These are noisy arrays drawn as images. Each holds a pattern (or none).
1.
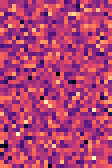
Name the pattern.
only noise
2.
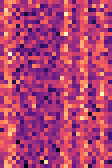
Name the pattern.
bands of columns
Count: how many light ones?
4
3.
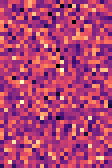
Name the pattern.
only noise
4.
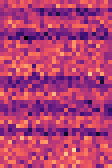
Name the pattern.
bands of rows
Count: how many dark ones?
5
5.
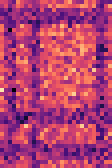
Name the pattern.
bands of rows crossing bands of columns
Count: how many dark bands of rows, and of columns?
3 and 3
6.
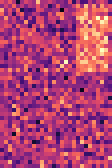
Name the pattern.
one block
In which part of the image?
top right
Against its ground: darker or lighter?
lighter
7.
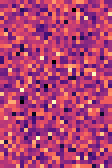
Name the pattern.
only noise
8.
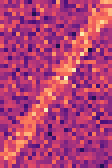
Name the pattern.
a diagonal band
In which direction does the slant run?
bottom left to top right
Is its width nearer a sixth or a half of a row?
a sixth
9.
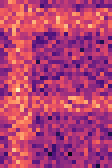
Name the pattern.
bands of rows crossing bands of columns
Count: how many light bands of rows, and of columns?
2 and 1
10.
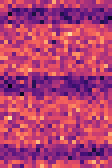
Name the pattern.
bands of rows
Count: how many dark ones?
3
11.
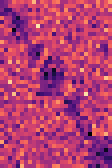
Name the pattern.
blocks along the diagonal
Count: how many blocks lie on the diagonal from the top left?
7
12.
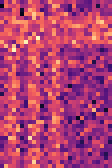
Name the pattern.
bands of rows crossing bands of columns
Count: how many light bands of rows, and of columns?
1 and 3
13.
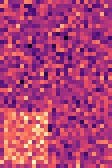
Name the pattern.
one block
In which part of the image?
bottom left
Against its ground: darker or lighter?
lighter
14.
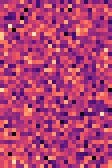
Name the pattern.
only noise
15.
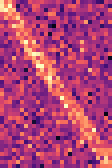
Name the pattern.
a diagonal band
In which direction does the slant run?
top left to bottom right
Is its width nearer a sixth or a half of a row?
a sixth
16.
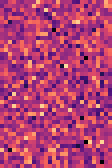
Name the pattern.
only noise
